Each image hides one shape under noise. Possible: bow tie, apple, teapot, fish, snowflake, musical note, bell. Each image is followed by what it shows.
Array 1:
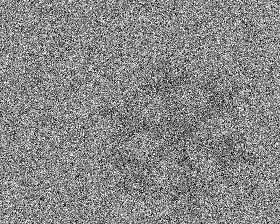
snowflake
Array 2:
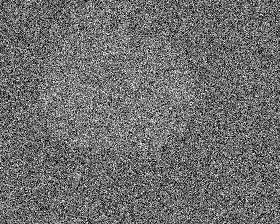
apple
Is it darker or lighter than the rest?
lighter
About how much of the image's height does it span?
two thirds
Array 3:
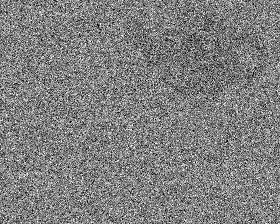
teapot
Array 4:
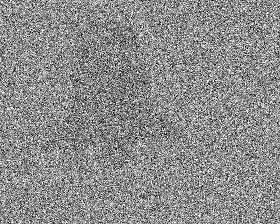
bell
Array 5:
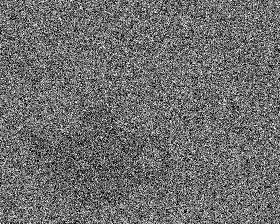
teapot
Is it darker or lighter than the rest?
darker
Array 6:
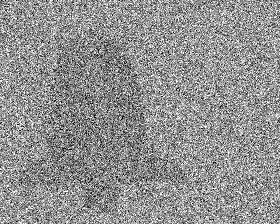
bell
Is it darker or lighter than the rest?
darker
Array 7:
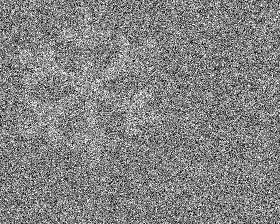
snowflake
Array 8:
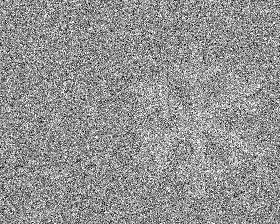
snowflake
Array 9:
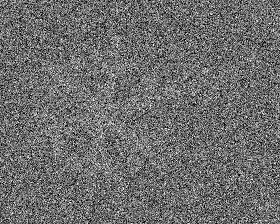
snowflake
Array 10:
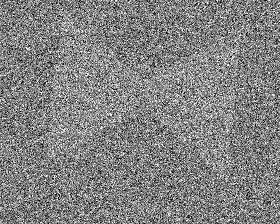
bow tie
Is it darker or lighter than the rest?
lighter
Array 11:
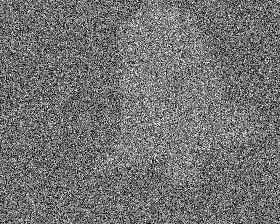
bell
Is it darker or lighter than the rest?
lighter
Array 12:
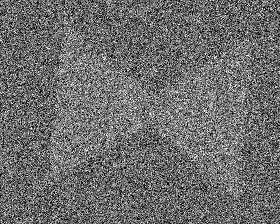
bow tie
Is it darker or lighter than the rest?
lighter
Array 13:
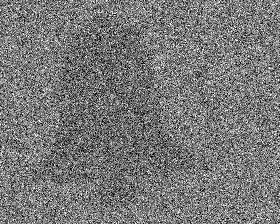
bell
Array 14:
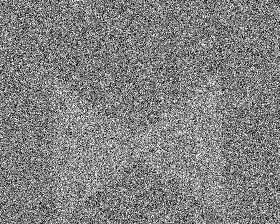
bow tie
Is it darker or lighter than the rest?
lighter
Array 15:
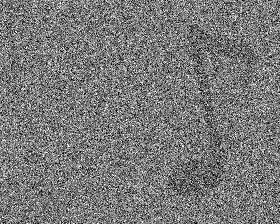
musical note
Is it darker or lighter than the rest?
darker
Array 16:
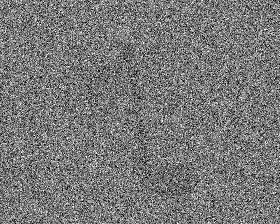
musical note
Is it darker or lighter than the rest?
darker
